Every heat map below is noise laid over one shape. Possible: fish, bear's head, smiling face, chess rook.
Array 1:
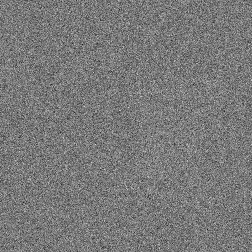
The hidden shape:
chess rook
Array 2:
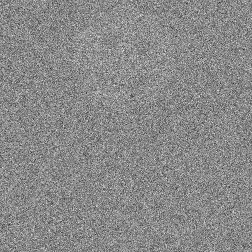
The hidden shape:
smiling face
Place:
top middle
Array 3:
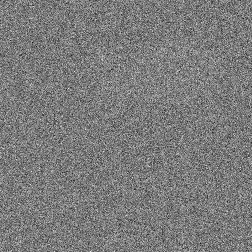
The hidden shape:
fish
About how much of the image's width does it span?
half
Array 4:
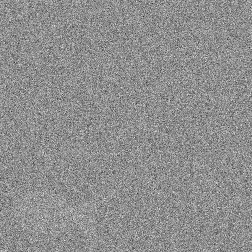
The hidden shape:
fish
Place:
bottom left
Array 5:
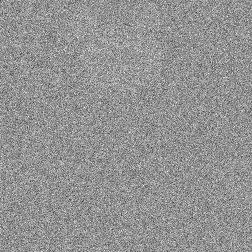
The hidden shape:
bear's head
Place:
top middle
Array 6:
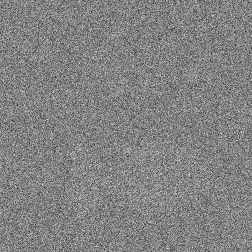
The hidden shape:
fish
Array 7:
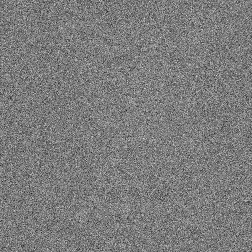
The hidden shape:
chess rook
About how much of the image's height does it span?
nearly all
